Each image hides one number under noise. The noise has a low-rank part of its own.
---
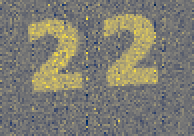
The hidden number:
22
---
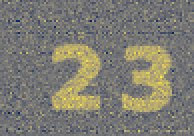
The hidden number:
23
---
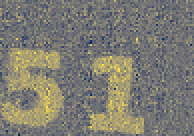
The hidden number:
51
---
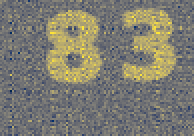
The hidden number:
83
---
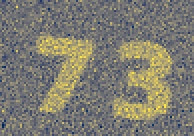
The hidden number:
73
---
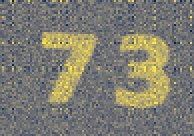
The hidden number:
73
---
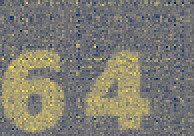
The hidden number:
64
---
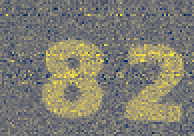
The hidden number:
82
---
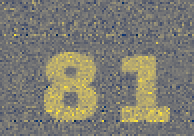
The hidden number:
81
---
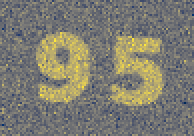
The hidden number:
95
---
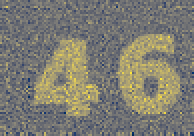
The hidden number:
46
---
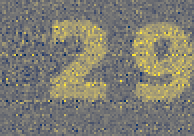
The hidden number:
29
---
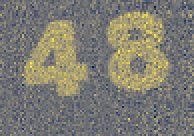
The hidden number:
48
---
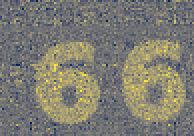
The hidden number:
66
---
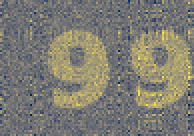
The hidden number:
99
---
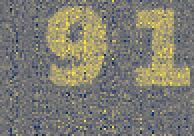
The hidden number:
91
